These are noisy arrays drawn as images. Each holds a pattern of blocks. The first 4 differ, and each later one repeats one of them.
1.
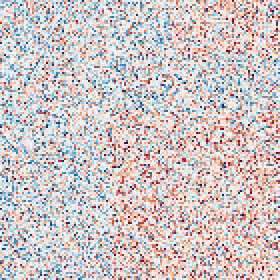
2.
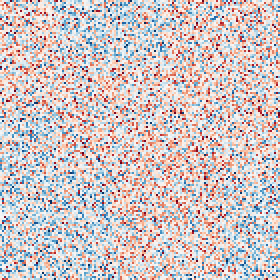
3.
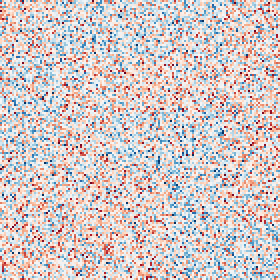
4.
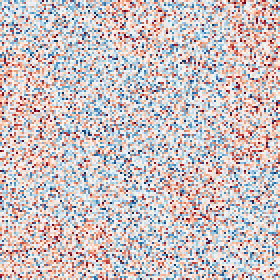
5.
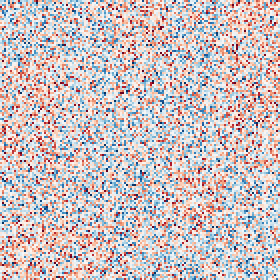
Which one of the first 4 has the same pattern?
4
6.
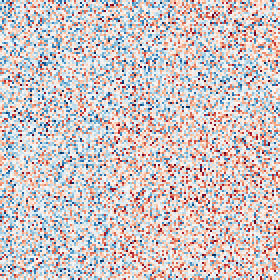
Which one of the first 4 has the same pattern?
1
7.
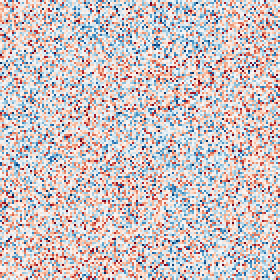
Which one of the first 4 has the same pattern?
3
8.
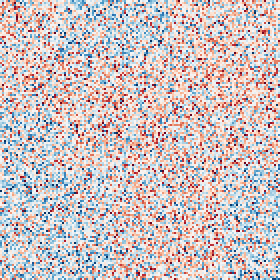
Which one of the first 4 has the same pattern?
2
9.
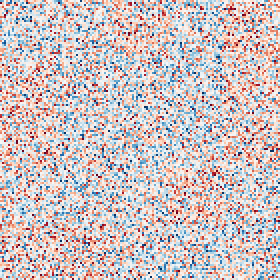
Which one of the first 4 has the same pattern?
4
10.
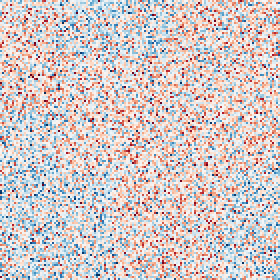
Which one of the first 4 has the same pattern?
2
